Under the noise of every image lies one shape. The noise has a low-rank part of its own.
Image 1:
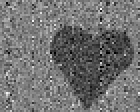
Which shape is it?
heart
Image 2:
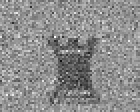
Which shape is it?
chess rook
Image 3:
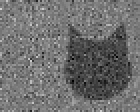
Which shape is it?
cat's head
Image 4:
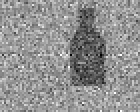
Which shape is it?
bottle
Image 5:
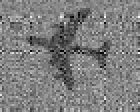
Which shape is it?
airplane
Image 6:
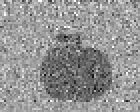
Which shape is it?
apple
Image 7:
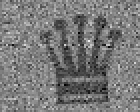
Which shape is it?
chess queen
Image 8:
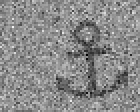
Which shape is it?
anchor
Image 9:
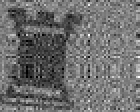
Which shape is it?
chess rook
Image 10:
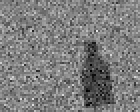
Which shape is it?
bottle
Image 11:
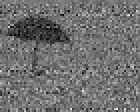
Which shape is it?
umbrella
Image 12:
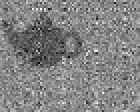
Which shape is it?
teapot
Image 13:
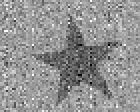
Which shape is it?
star
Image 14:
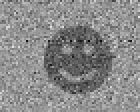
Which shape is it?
smiling face
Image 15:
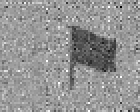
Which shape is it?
flag
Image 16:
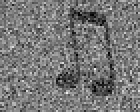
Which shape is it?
pair of musical notes
